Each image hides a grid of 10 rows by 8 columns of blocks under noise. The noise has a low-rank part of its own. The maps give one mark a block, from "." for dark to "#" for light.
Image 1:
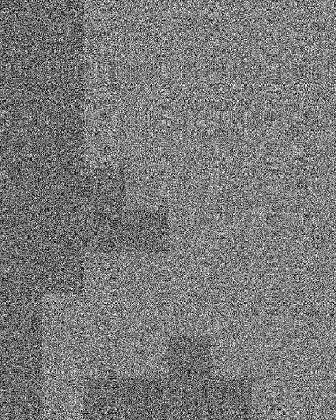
. . # # # # # #
. . # # # # # #
. . # # # # # #
. . # # # # # #
. . . # # # # #
. . . . # # # #
. . # # # # # #
. # # # # # # #
. # # # . # # #
. # . . . . # #
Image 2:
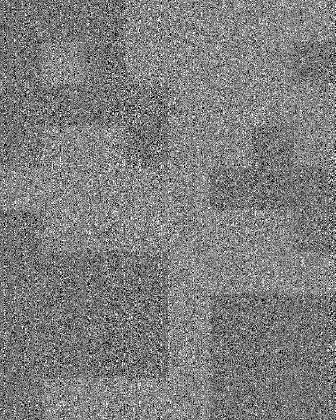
. . . # # # # #
. # . # # # # .
. . . . # # # #
. # # . # # . #
# # # # # . . .
. # # # # # # .
. . . . # # # #
. . . . # . . .
. . . . # . . .
. # # # # . . .
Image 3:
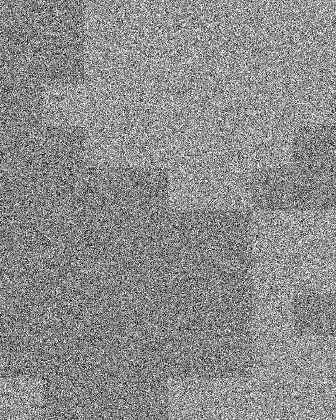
. . # # # # # #
. . # # # # # #
. # # # # # # #
. . # # # # # .
. . . . # # . .
. . . . . . # #
. . . . . . # #
. . . . . . # .
. . . . . . # #
# . . . # # # #
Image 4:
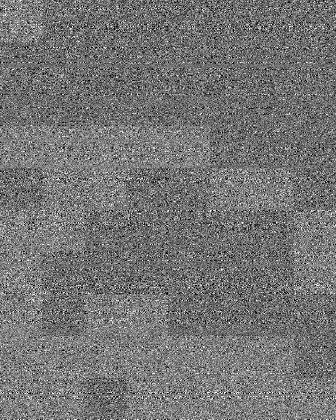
# . . . . . . .
. . . . . . . .
. . . . . . . .
# # # # # . . .
. # # . . # # .
# # . . . . . #
# . . . . . . #
# . # # . . . .
# # # # # # # .
# # . # # # # #
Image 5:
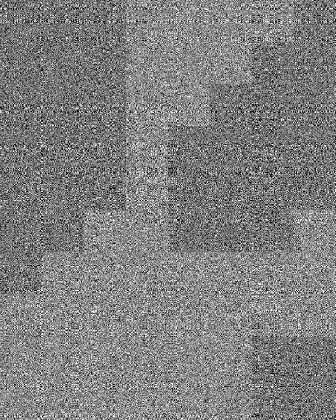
. . . # # # # .
. . . # # # . .
. . . # # . . .
. . . # . . . .
. . . # . . . .
. . # # . . . #
. # # # # # # #
# # # # # # # #
# # # # # # . .
# # # # # # . .
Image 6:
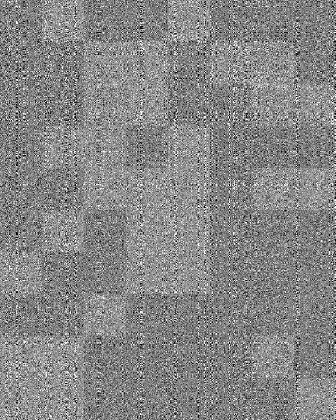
. # . . # . . .
. . # # . # # .
. . # # . . # #
. # # . # . . .
. . # # # . # #
. # . # # . . .
# . . # # . . .
. . # . . . . .
# # . . . . # .
# # . . . . . #
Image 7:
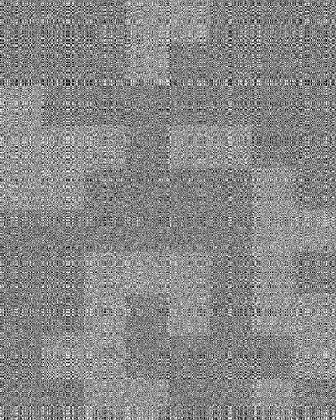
. . . # # . . .
. . . # . . . .
# . . . . . . .
# # # . # # . .
# # . . . . # .
. . . . . . # #
. . # # # . # .
. . # . # . # #
. # # . . . . #
. . # # . . # .
